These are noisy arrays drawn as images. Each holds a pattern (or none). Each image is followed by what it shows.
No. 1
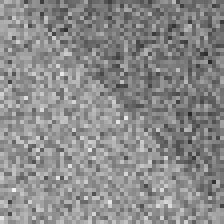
a sharp edge
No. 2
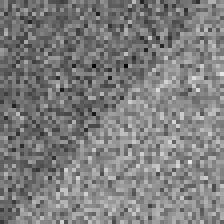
a sharp edge
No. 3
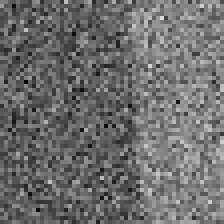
a sharp edge
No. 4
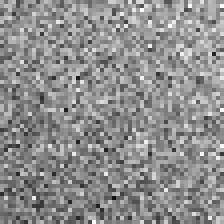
a smooth slope
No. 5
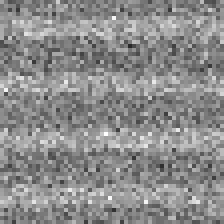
horizontal stripes
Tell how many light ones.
4
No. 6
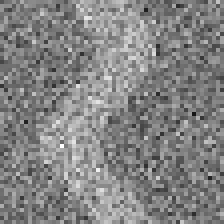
a wavy band
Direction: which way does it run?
top to bottom
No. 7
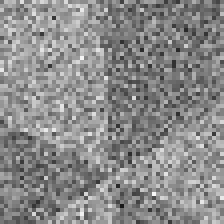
spokes from one point
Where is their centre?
bottom middle
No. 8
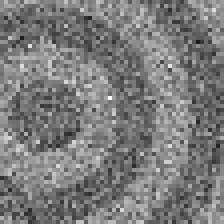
rings round one point
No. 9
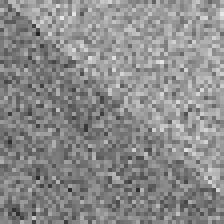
a sharp edge
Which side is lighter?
top right
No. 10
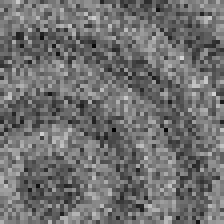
rings round one point
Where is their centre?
bottom left
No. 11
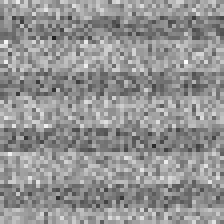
horizontal stripes
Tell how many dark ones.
4
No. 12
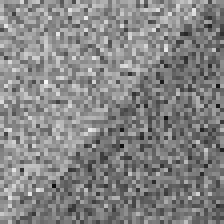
a sharp edge
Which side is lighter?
top left
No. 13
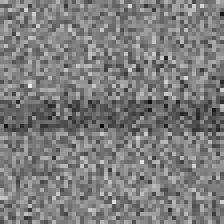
one horizontal stripe
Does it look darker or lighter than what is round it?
darker
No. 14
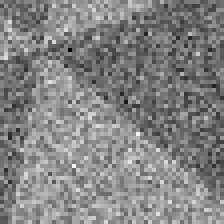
spokes from one point
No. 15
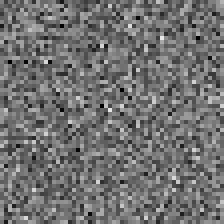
only noise
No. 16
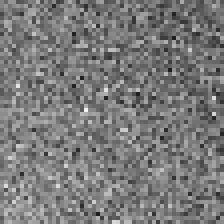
a smooth slope
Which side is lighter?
bottom left
